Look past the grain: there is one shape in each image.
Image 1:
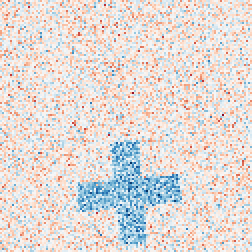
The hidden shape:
cross
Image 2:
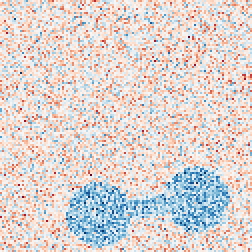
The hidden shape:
dumbbell
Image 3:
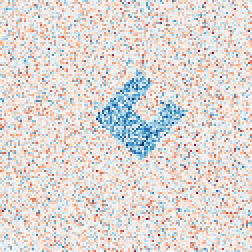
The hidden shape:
square with a notch
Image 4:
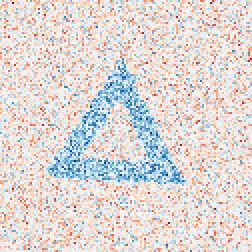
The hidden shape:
triangle frame
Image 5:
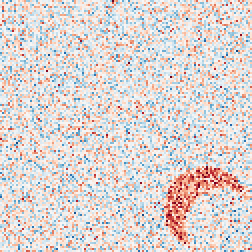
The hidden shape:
crescent
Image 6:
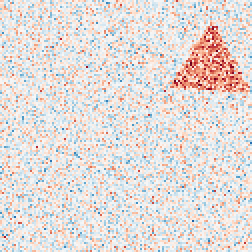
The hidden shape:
triangle
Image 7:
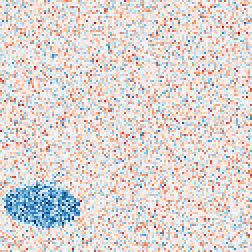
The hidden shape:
ellipse
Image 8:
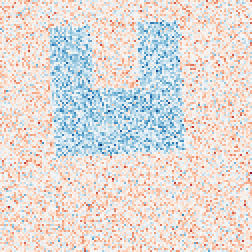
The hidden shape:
square with a notch
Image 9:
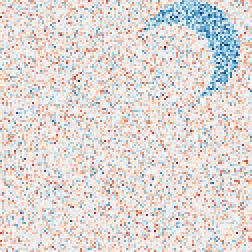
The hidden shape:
crescent
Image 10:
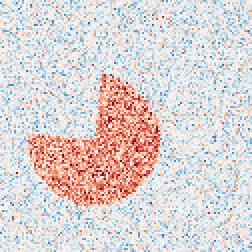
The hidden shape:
disc with a wedge cut out
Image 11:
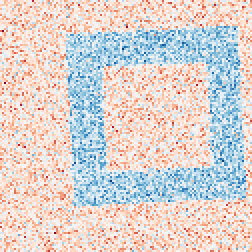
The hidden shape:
square frame
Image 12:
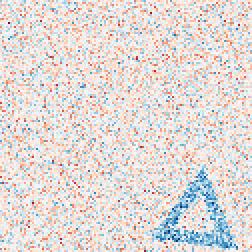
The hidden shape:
triangle frame
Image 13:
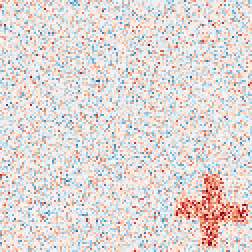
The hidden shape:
cross
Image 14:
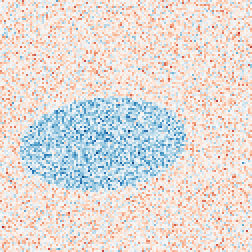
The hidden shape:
ellipse
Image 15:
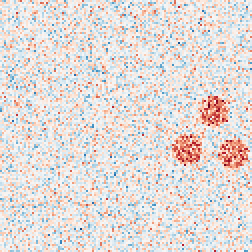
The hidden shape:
three dots
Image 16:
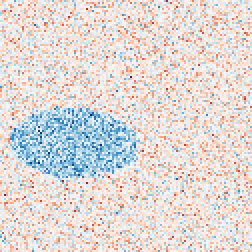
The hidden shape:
ellipse
